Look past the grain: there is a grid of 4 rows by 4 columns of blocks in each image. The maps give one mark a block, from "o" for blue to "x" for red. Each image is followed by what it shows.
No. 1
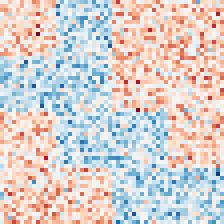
x o x x
o o x x
x o o x
x x o o
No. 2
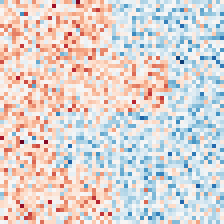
x x o o
x x x o
x o o o
x x o o
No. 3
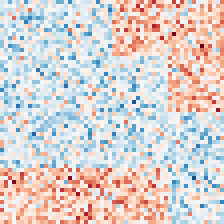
o o x x
o o o x
o o o o
x x x o
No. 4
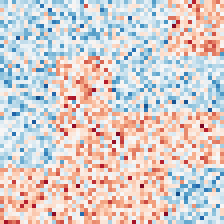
o o o x
o x o o
o x x x
x x x o
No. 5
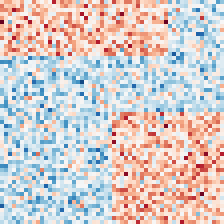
x x x o
o o o o
o o x x
o o x x
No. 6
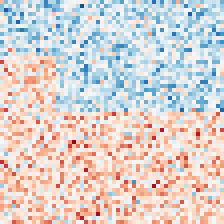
o o o o
x o o o
x x x x
x x x x
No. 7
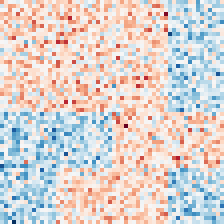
x x x o
x x x o
o o x x
o x x o
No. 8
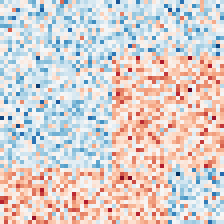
o o o o
o o x x
o o x x
x x x o
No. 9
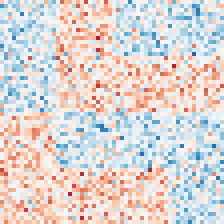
o x o o
o x x x
x o o o
x x x o
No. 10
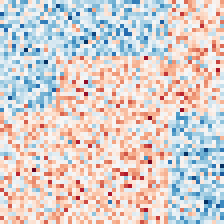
o o o x
o x x x
x x x o
x x x o
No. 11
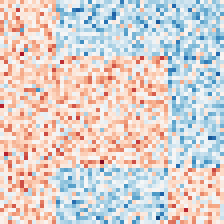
x o o o
x x x o
x x x o
x o o x
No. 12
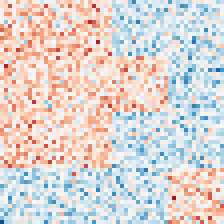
x x o o
x x x o
x x o o
o o o x
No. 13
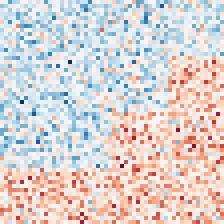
o o o o
o o o x
o o x x
x x x x
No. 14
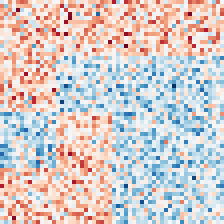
x x x x
x o o o
o x o o
x x o o
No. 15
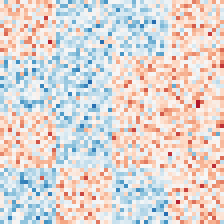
x o o x
o o x x
x o x x
o x o x
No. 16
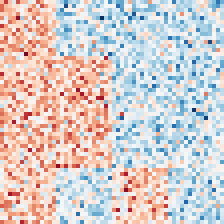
x o o o
x x o o
x x o o
x o x o
